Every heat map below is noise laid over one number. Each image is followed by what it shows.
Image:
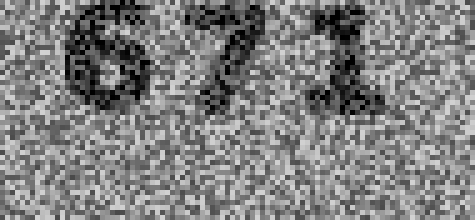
671
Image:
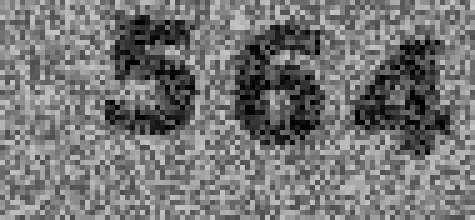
564
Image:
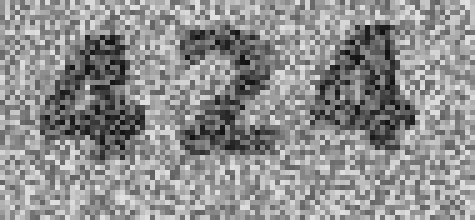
424
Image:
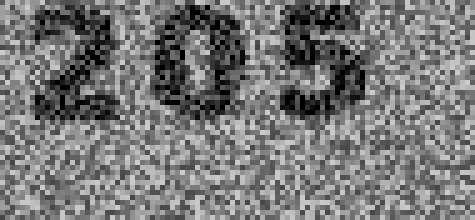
205
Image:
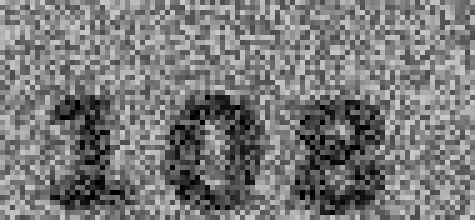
108
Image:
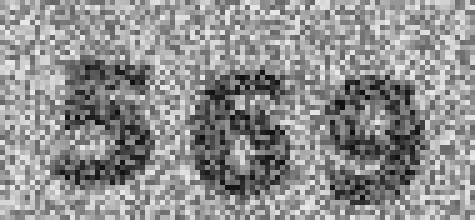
569
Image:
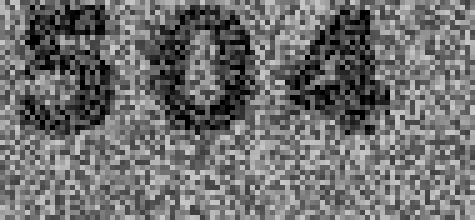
504
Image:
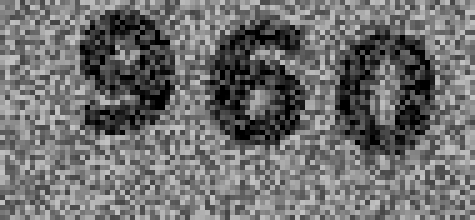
960
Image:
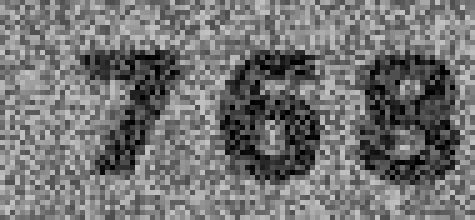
768
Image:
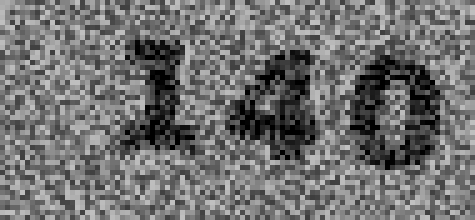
140
